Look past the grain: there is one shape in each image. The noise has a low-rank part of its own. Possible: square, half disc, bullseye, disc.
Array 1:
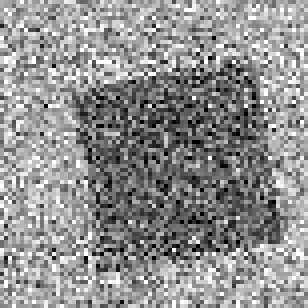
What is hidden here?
dark square
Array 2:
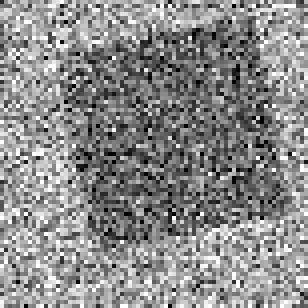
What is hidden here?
dark square
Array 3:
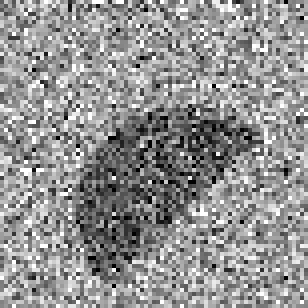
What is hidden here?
dark half disc
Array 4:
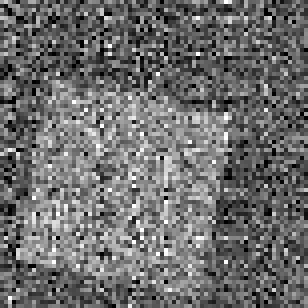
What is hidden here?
light square
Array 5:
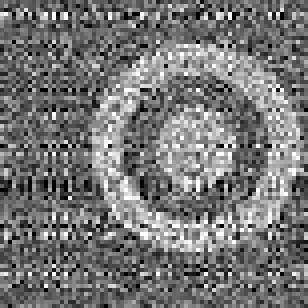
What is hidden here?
light bullseye
